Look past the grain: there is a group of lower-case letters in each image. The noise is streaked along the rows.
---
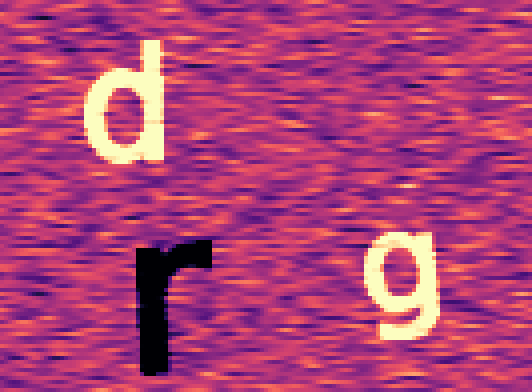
top left: light d; bottom left: dark r; bottom right: light g
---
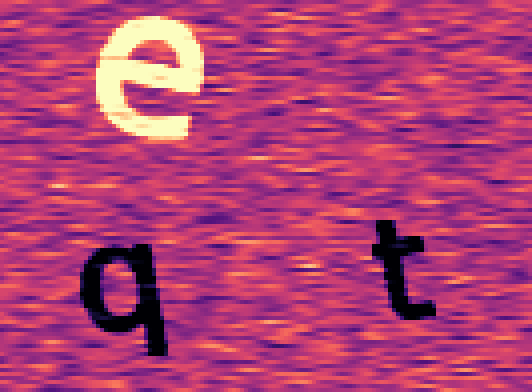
top left: light e; bottom left: dark q; bottom right: dark t
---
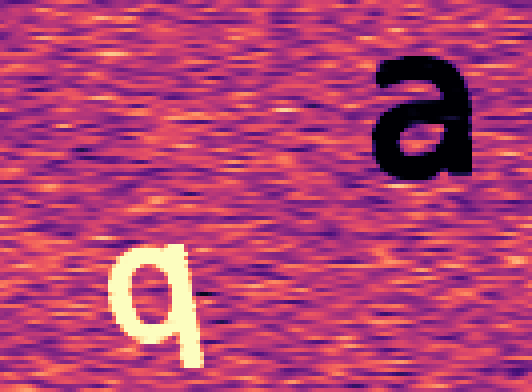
top right: dark a; bottom left: light q
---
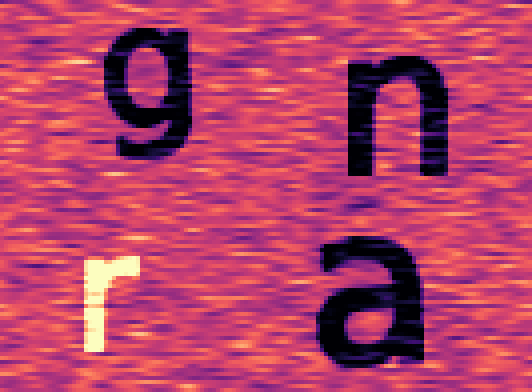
top left: dark g; top right: dark n; bottom left: light r; bottom right: dark a
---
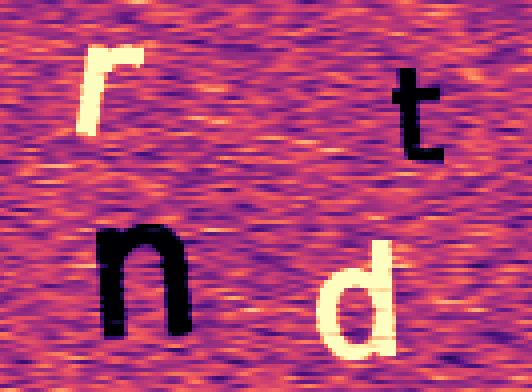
top left: light r; top right: dark t; bottom left: dark n; bottom right: light d
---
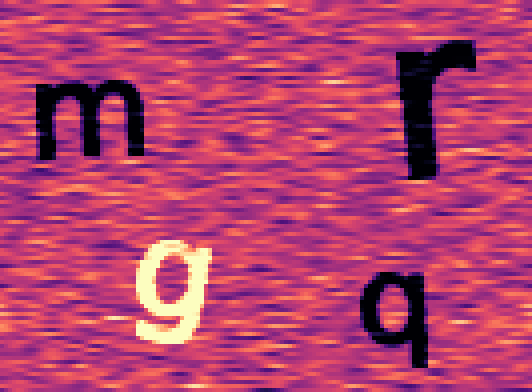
top left: dark m; top right: dark r; bottom left: light g; bottom right: dark q
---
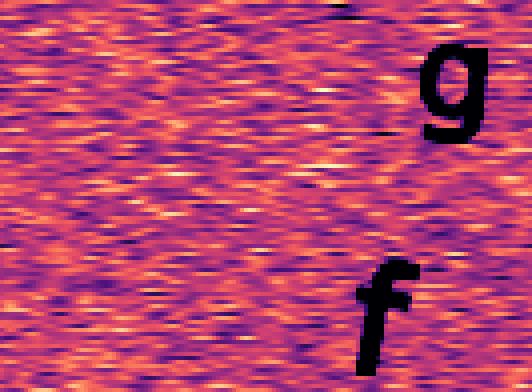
top right: dark g; bottom right: dark f
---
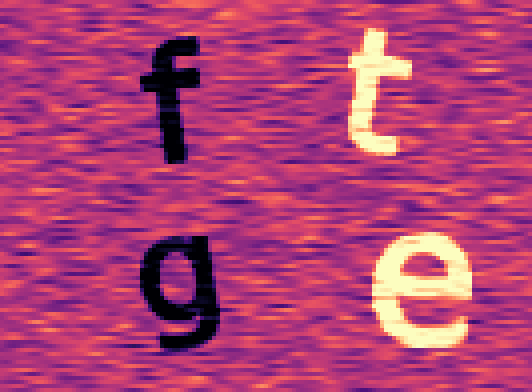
top left: dark f; top right: light t; bottom left: dark g; bottom right: light e
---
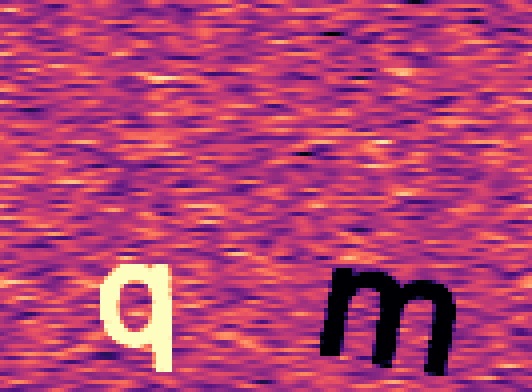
bottom left: light q; bottom right: dark m
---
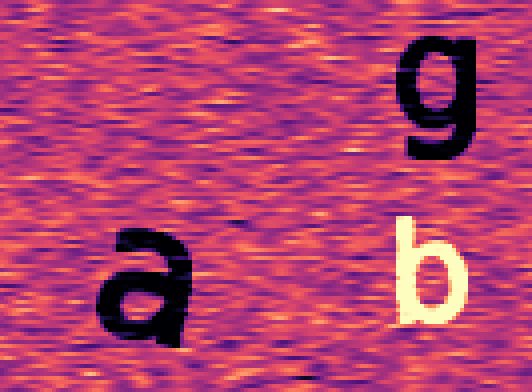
top right: dark g; bottom left: dark a; bottom right: light b
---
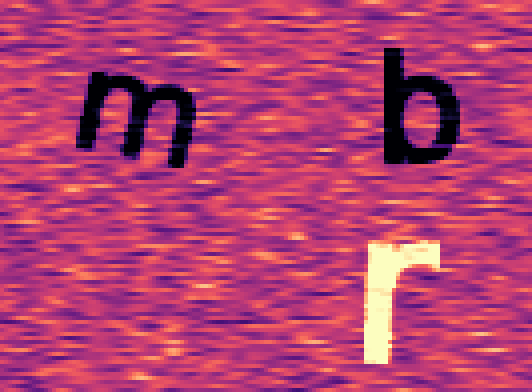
top left: dark m; top right: dark b; bottom right: light r
